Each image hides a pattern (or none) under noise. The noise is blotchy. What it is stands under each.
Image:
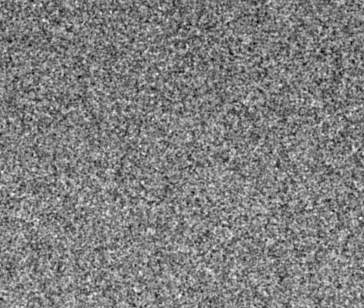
a smooth slope
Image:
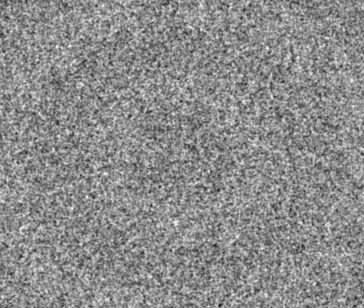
rings round one point
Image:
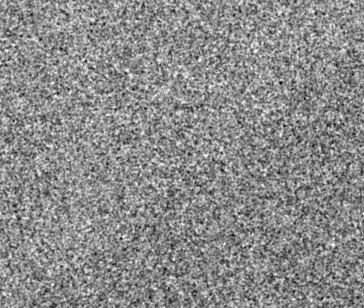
a sharp edge
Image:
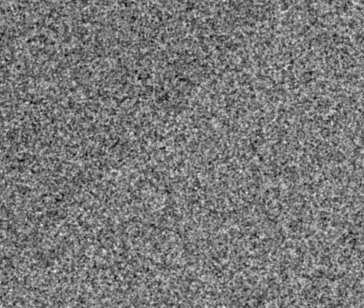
a sharp edge
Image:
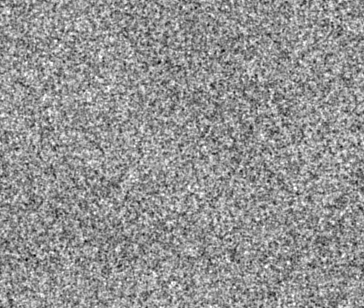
spokes from one point
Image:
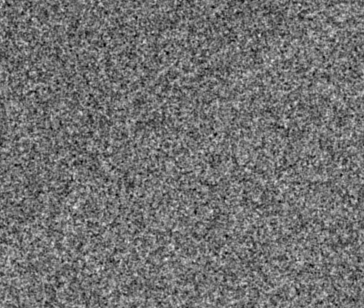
a sharp edge
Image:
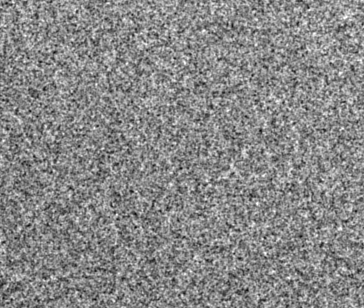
a smooth slope
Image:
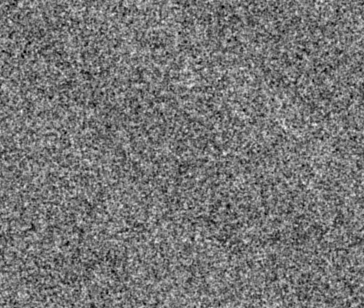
diagonal stripes
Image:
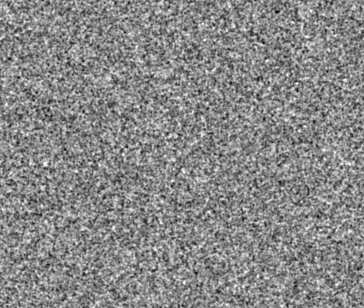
only noise
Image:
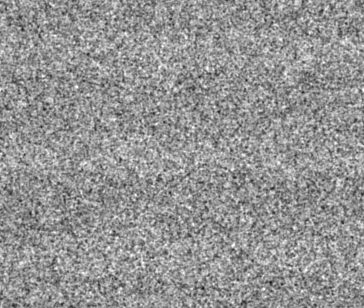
horizontal stripes
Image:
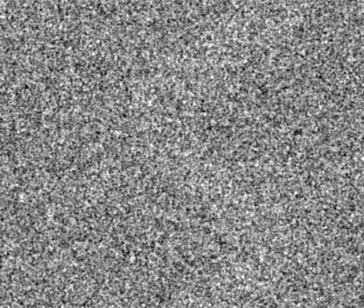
a wavy band
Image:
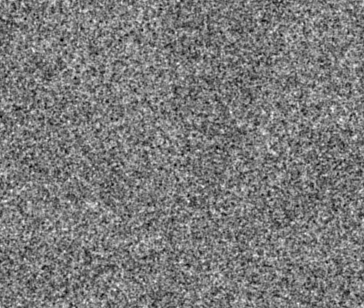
spokes from one point
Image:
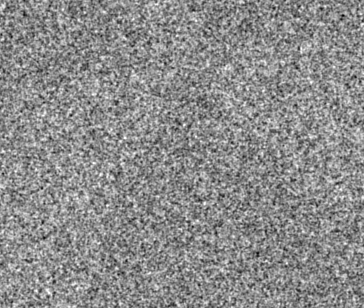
spokes from one point
